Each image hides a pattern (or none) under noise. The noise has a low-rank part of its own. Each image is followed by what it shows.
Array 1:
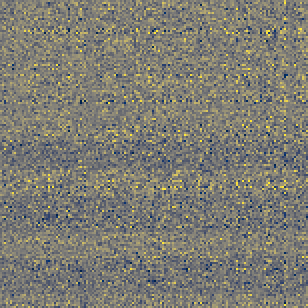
bands of rows
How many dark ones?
3
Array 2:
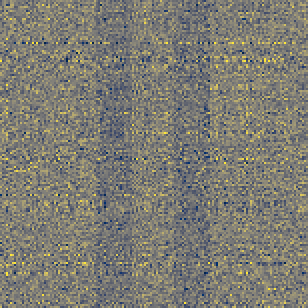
bands of columns
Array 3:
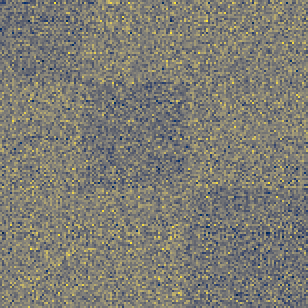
blocks along the diagonal
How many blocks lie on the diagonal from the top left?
3
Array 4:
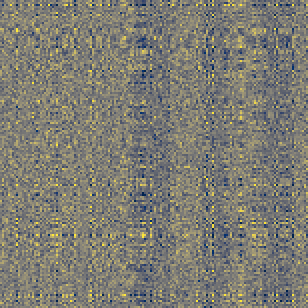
bands of columns
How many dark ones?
3
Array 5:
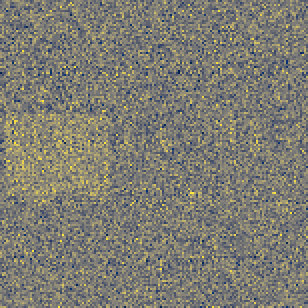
one block
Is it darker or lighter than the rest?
lighter
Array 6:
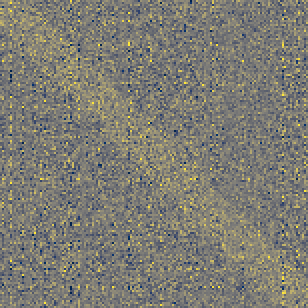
a diagonal band
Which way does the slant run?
top left to bottom right
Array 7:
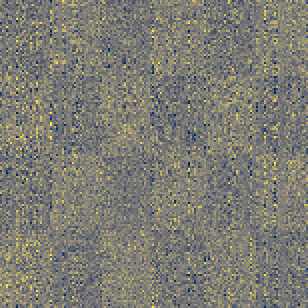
a checkerboard
